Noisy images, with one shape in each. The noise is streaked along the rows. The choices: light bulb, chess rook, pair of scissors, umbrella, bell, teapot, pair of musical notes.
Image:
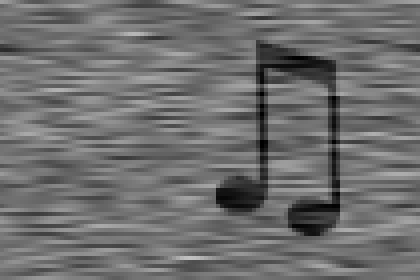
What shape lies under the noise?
pair of musical notes
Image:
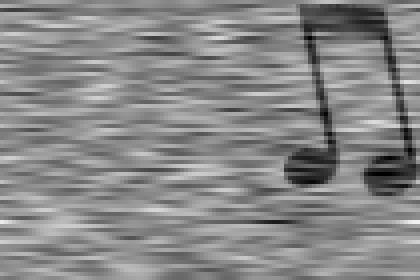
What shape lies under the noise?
pair of musical notes
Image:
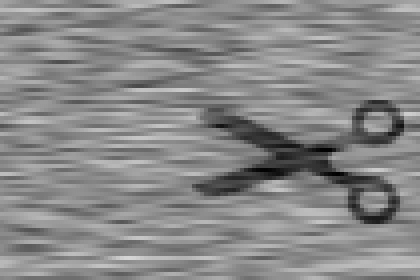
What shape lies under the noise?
pair of scissors
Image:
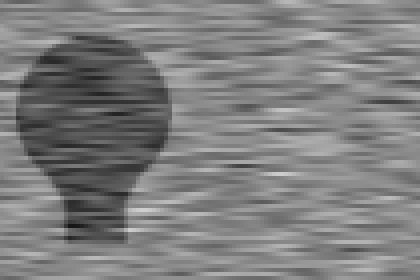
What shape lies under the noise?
light bulb
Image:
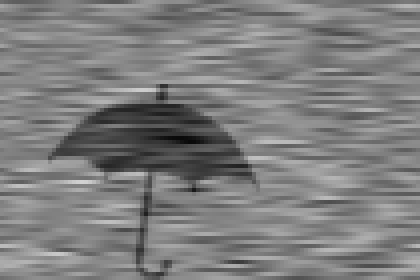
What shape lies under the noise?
umbrella
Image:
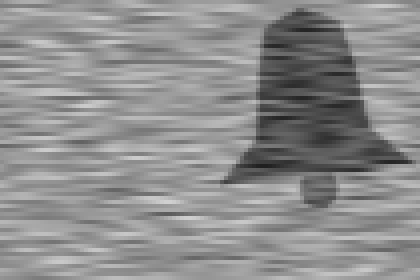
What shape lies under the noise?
bell
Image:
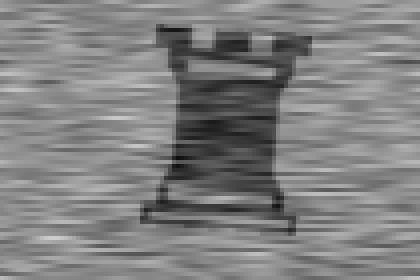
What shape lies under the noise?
chess rook
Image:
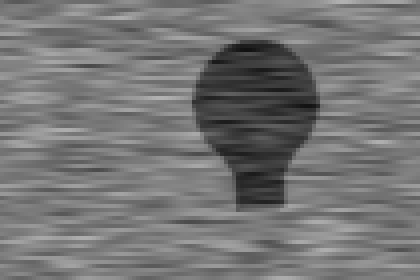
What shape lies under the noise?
light bulb
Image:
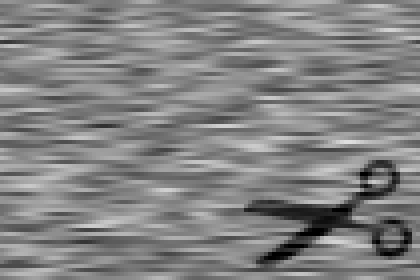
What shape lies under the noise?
pair of scissors
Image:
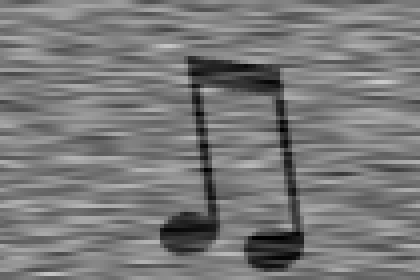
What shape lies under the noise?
pair of musical notes
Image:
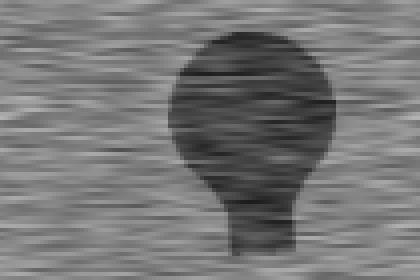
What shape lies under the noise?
light bulb
